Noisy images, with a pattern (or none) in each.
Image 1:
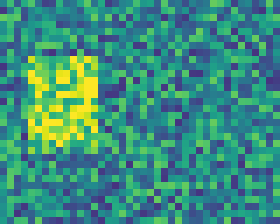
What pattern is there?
one block
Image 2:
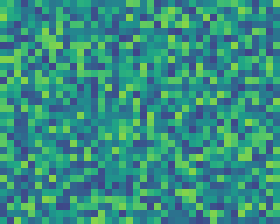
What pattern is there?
only noise
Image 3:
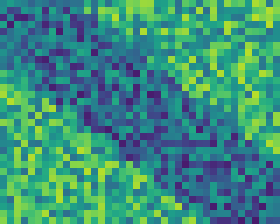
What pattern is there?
a diagonal band
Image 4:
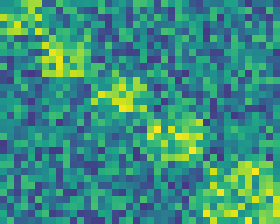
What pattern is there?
blocks along the diagonal
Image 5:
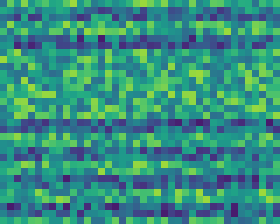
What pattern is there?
bands of rows
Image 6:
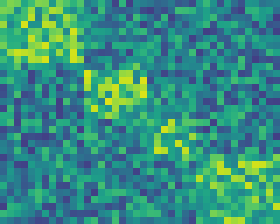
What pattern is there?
blocks along the diagonal
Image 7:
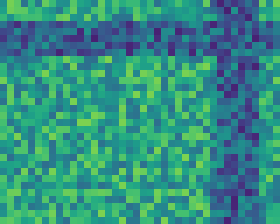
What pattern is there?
bands of rows crossing bands of columns
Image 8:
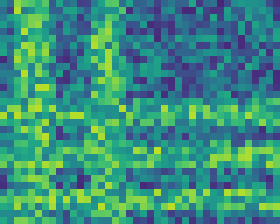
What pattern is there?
bands of rows crossing bands of columns
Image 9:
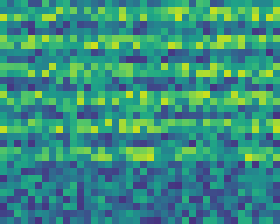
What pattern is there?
bands of rows
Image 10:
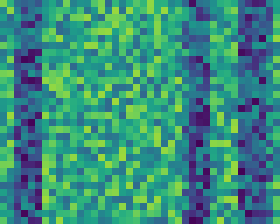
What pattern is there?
bands of columns
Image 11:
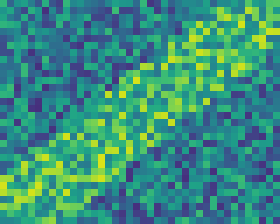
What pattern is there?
a diagonal band
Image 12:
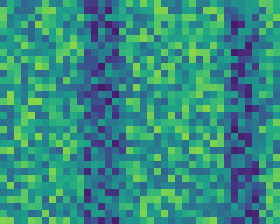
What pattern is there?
bands of columns
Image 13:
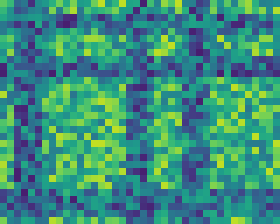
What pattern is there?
bands of rows crossing bands of columns
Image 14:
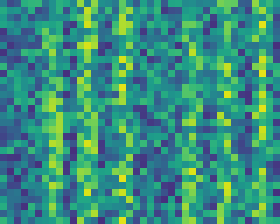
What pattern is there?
bands of columns
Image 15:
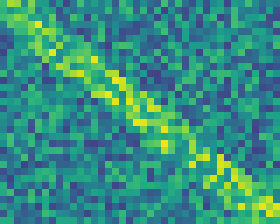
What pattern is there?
a diagonal band
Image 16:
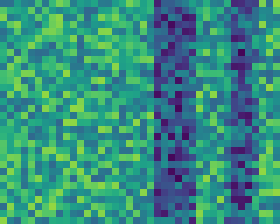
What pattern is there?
bands of columns
